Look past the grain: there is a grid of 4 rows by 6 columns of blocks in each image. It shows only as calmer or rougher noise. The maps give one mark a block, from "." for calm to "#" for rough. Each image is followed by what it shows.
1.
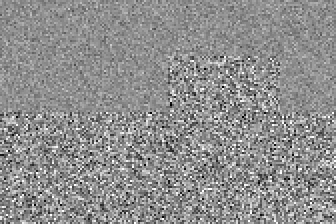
. . . . . .
. . . # # .
# # # # # #
# # # # # #
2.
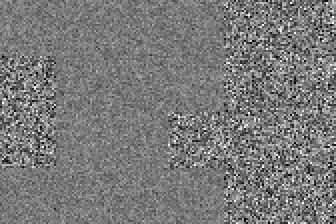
. . . . # #
# . . . # #
# . . # # #
. . . . # #
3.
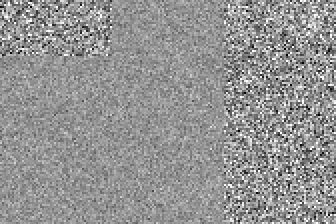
# # . . # #
. . . . # #
. . . . # #
. . . . # #
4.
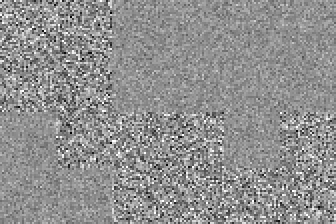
# # . . . .
# # . . . .
. # # # . #
. . # # # #
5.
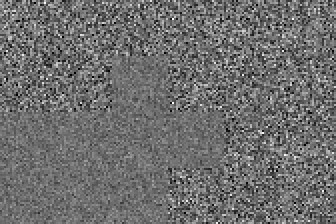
# # # # # #
# # . # # #
. . . . # #
. . . # # #
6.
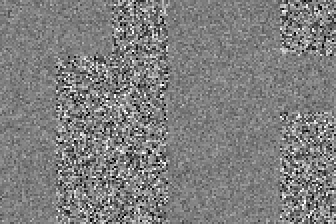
. . # . . #
. # # . . .
. # # . . #
. # # . . #
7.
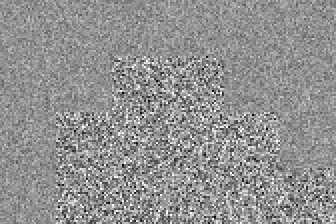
. . . . . .
. . # # . .
. # # # # .
. # # # # #
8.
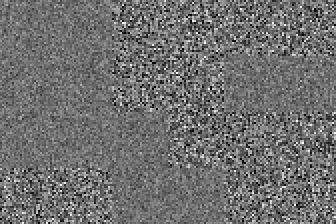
. . # # # #
. . # # . .
. . . # # #
# # . . # #
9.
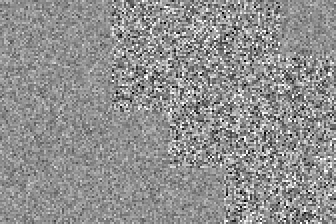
. . # # # .
. . # # # #
. . . # # #
. . . . # #
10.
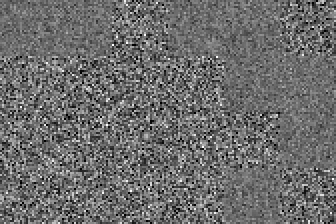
. . # . . #
# # # # . .
# # # # # .
# # # # . #
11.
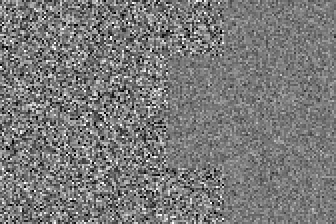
# # # # . .
# # # . . .
# # # . . .
# # # # . .
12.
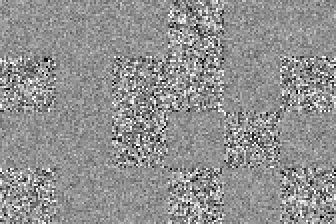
. . . # . .
# . # # . #
. . # . # .
# . . # . #
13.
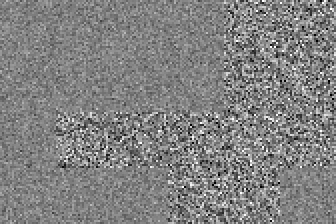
. . . . # #
. . . . # #
. # # # # #
. . . # # .
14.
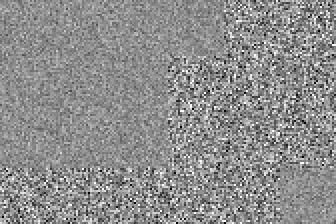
. . . . # #
. . . # # #
. . . # # #
# # # # # .
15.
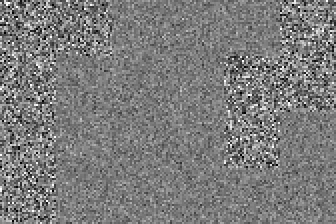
# # . . . #
# . . . # #
# . . . # .
# . . . . .
